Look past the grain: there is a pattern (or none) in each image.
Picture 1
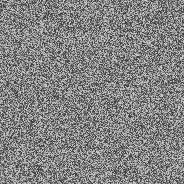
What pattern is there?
only noise
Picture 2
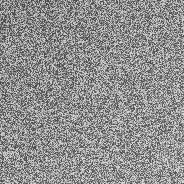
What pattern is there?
a smooth slope
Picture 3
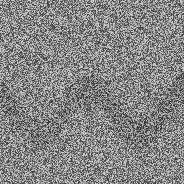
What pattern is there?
a wavy band
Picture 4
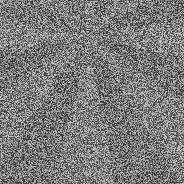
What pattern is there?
spokes from one point
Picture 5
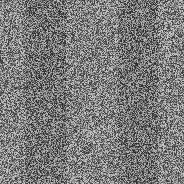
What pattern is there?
vertical stripes
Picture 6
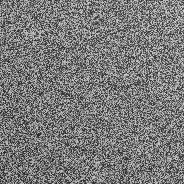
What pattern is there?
a smooth slope
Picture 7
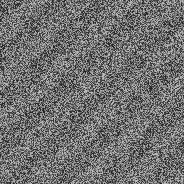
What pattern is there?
diagonal stripes
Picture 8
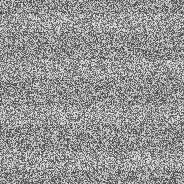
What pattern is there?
horizontal stripes
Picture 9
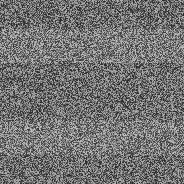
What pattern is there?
horizontal stripes
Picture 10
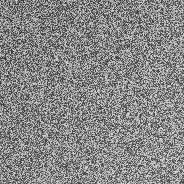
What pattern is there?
a smooth slope
